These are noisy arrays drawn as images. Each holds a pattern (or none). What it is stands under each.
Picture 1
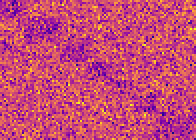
blocks along the diagonal
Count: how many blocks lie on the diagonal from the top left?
7
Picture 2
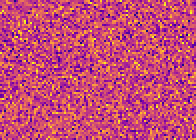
only noise
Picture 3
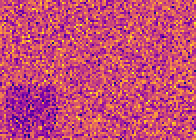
one block
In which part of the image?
bottom left
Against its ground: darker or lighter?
darker
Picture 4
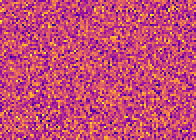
only noise
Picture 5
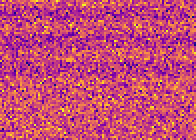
bands of rows
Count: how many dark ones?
3
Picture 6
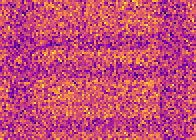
bands of rows crossing bands of columns
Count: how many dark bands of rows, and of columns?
3 and 2
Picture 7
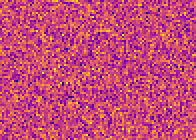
only noise
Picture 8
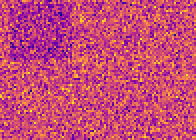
one block
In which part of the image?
top left
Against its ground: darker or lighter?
darker
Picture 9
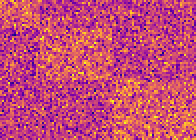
blocks along the diagonal
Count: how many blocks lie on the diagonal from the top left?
3
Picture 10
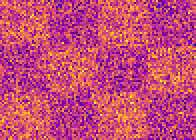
a checkerboard
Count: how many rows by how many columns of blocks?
3 by 4
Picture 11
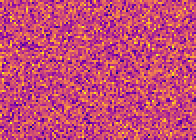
only noise
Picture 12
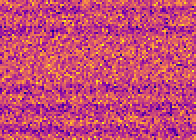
bands of rows
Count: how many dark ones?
5
